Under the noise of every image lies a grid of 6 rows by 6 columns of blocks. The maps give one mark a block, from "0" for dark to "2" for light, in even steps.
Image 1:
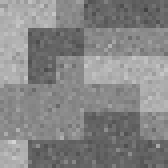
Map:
2 2 1 0 0 0
2 0 0 1 1 1
2 0 1 2 2 2
1 1 1 1 1 2
1 1 1 0 0 1
2 0 0 0 0 0
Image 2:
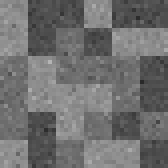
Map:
2 0 0 2 0 0
2 0 1 0 2 2
1 2 1 1 1 0
1 2 2 2 1 0
1 0 2 1 0 1
2 0 1 2 2 0
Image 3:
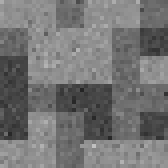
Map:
2 2 1 2 2 1
1 2 2 2 1 0
0 2 2 2 1 2
0 1 0 0 1 1
0 2 1 0 1 0
2 2 1 2 2 2
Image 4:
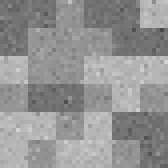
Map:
0 0 1 0 0 2
0 1 1 1 0 0
2 1 1 2 2 2
1 0 0 1 2 1
2 2 1 2 0 0
2 1 2 2 1 0
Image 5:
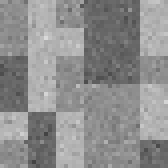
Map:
1 2 1 0 0 2
1 2 2 0 0 2
0 2 1 0 0 1
0 2 1 1 1 2
2 0 2 1 1 2
1 0 2 1 1 0
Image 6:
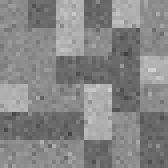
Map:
1 0 2 0 2 1
1 1 2 1 0 1
1 1 0 0 0 2
2 1 1 2 0 1
0 0 0 2 1 0
1 1 1 0 1 0
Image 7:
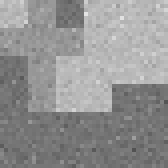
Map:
2 1 0 2 2 2
1 1 1 2 2 2
0 1 2 2 2 2
0 1 2 2 0 0
0 0 0 0 0 0
0 0 0 0 0 0
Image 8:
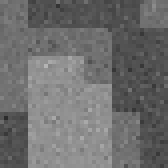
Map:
1 0 0 0 0 1
1 1 1 1 0 0
1 2 2 1 0 0
1 2 2 2 0 0
0 2 2 2 1 0
0 2 2 2 1 0
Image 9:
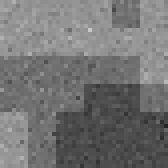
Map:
2 2 2 2 1 2
2 2 2 2 2 2
1 1 1 1 1 2
1 1 1 0 0 1
2 1 0 0 0 0
2 1 0 0 0 0
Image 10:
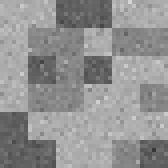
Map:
2 2 0 0 2 2
2 1 1 2 1 1
2 0 1 0 2 2
2 1 1 2 2 1
0 2 2 2 2 2
0 0 2 2 1 0
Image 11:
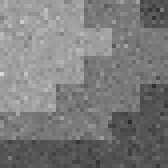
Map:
2 2 2 1 1 0
2 2 2 2 1 1
2 2 2 1 1 1
2 2 1 1 1 0
1 1 1 1 0 0
0 0 0 0 0 0
